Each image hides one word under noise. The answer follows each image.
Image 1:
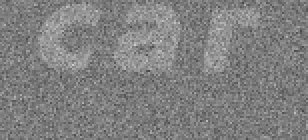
car
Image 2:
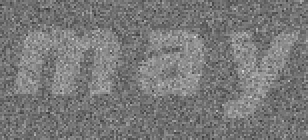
may
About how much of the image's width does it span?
nearly all
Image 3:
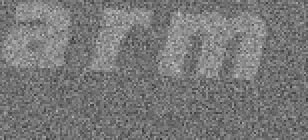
arm
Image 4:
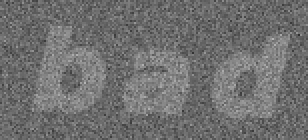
bad
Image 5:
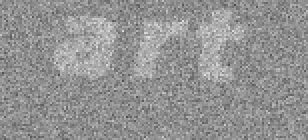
art
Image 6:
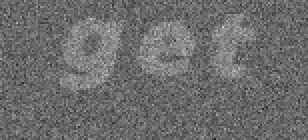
get
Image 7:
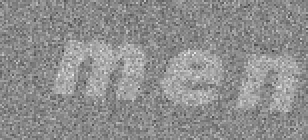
men
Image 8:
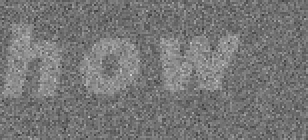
how
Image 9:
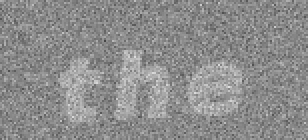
the
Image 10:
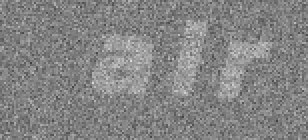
air
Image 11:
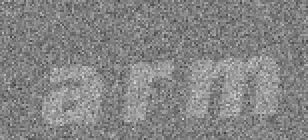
arm
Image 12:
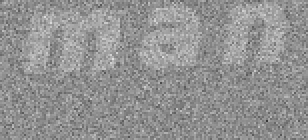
man
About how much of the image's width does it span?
nearly all
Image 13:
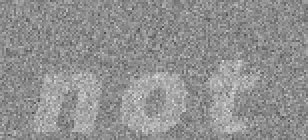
not
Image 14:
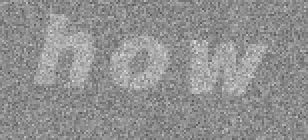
how
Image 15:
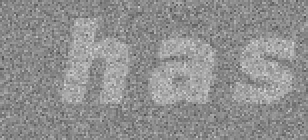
has
